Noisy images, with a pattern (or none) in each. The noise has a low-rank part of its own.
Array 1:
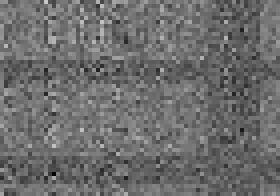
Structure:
bands of rows crossing bands of columns
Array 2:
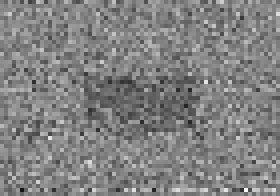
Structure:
one block
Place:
centre
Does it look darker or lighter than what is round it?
darker
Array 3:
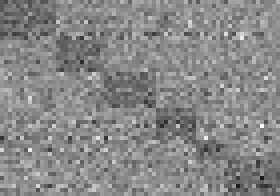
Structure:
blocks along the diagonal
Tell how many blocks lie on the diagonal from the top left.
6
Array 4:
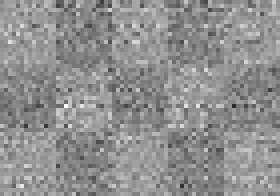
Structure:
a checkerboard
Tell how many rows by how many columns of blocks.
3 by 5
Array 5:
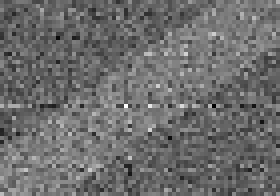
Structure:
a diagonal band
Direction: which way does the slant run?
bottom left to top right
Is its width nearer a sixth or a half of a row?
a half
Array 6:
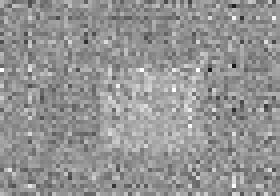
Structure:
one block
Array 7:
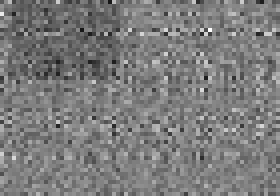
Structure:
one block
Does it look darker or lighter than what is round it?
darker
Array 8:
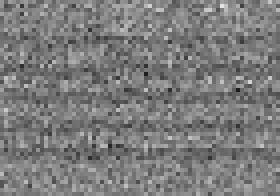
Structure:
bands of rows
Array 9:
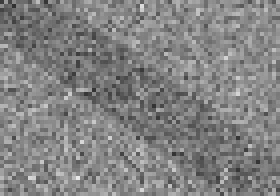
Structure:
a diagonal band
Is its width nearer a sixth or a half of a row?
a half
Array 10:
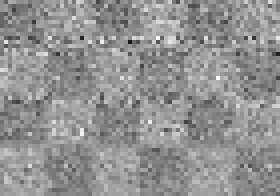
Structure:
a checkerboard
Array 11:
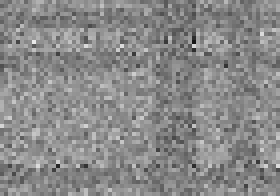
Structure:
bands of rows crossing bands of columns
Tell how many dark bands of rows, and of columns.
3 and 2
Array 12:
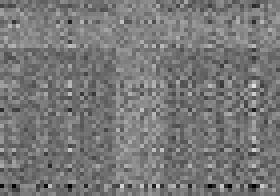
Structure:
bands of rows crossing bands of columns
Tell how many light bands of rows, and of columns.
1 and 1
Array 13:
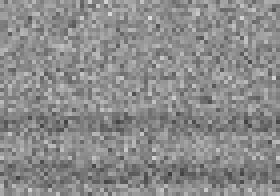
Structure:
bands of rows
